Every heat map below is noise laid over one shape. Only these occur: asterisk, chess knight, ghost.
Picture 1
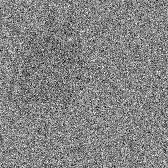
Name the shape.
chess knight
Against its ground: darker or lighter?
darker
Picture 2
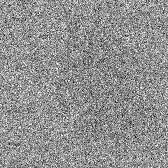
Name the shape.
chess knight
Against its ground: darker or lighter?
darker
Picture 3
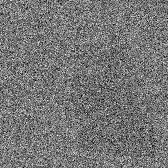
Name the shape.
chess knight
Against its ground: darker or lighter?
darker
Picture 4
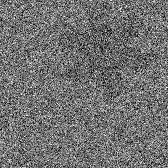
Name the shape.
asterisk
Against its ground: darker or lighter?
darker
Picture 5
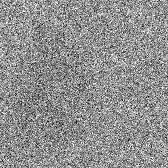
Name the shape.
chess knight
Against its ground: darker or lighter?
darker
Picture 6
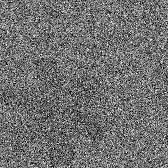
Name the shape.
asterisk
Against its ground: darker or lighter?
darker
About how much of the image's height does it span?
two thirds
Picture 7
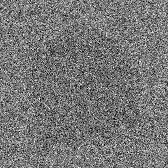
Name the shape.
ghost
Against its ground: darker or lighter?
darker
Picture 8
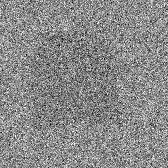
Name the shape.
ghost
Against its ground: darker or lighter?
darker
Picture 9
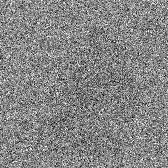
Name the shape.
chess knight
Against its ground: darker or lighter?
darker
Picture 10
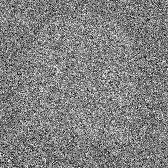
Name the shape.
ghost
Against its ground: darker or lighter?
lighter
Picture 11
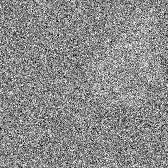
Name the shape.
chess knight
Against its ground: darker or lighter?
lighter
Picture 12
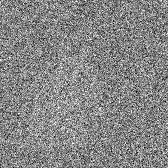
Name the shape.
chess knight
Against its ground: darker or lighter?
lighter
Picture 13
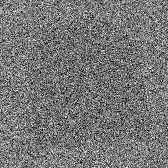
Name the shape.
ghost
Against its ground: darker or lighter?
darker
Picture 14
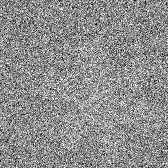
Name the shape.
asterisk
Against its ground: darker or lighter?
lighter
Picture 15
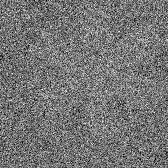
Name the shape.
asterisk
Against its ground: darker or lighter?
lighter
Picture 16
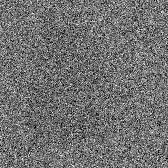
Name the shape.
chess knight
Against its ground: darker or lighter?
darker
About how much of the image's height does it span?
nearly all
